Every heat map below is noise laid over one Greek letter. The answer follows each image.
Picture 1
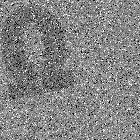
dark omega
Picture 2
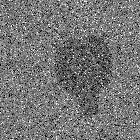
dark phi
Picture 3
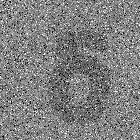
dark delta
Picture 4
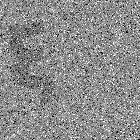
dark xi
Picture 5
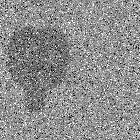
dark phi
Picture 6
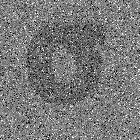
dark sigma
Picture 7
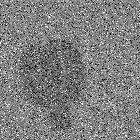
dark phi
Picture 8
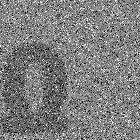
dark omega
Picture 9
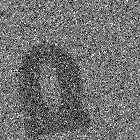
dark omega
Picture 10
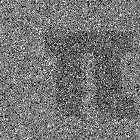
dark pi
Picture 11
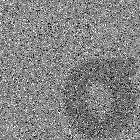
dark sigma
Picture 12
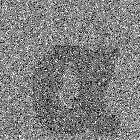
dark alpha
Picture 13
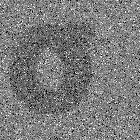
dark sigma
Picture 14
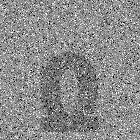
dark omega
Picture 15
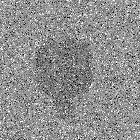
dark phi
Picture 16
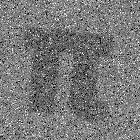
dark pi
